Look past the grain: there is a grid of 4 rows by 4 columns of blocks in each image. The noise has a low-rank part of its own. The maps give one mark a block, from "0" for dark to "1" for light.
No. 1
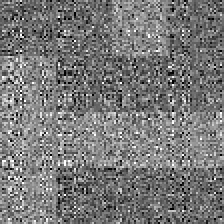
0 0 1 0
1 0 0 0
1 1 1 1
1 0 0 0
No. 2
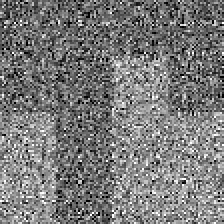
0 0 0 0
0 0 1 0
1 0 1 1
1 0 1 1
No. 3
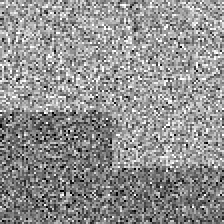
1 1 1 1
1 1 1 1
0 0 1 1
0 0 0 0
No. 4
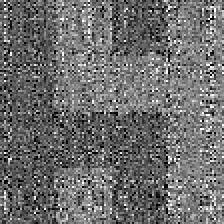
0 1 0 1
0 1 1 1
0 0 0 1
0 1 0 1
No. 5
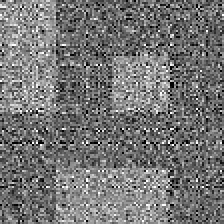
1 0 0 0
1 0 1 0
0 0 0 0
0 1 1 0
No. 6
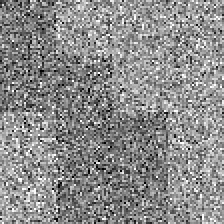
0 1 1 1
0 0 1 1
1 0 0 1
1 0 0 1
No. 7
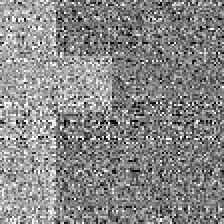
1 0 0 0
1 1 0 0
1 0 0 0
1 0 0 0
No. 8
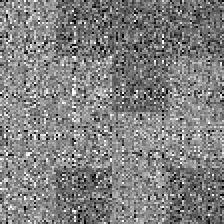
1 0 0 0
1 1 0 1
1 1 1 1
1 0 1 0
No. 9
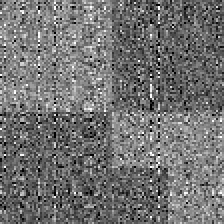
1 1 0 0
1 1 0 0
0 0 1 1
0 0 0 1
